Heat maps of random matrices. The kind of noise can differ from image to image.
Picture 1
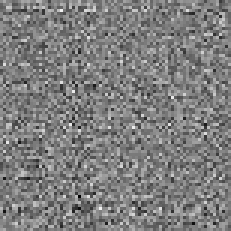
low rank plus noise
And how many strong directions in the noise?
five to eight
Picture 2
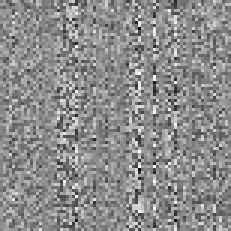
columns of uneven size
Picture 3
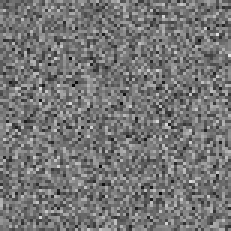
independent entries
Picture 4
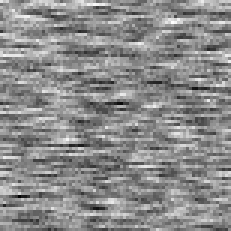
streaked along the rows
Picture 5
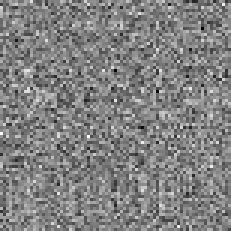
low rank plus noise
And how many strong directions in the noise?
three or four
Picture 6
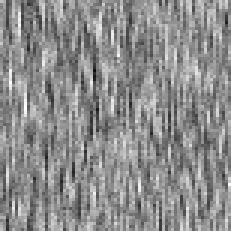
streaked along the columns
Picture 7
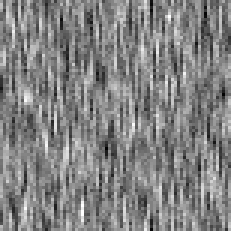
streaked along the columns
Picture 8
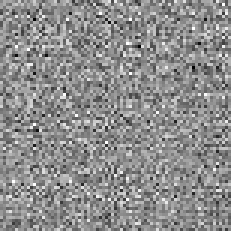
low rank plus noise
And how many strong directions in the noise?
three or four
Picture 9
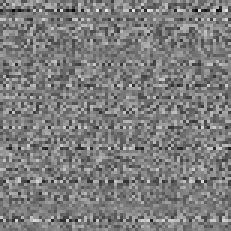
rows of uneven size
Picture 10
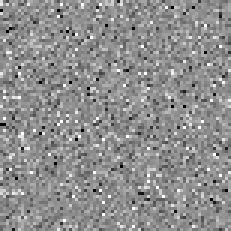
heavy tails
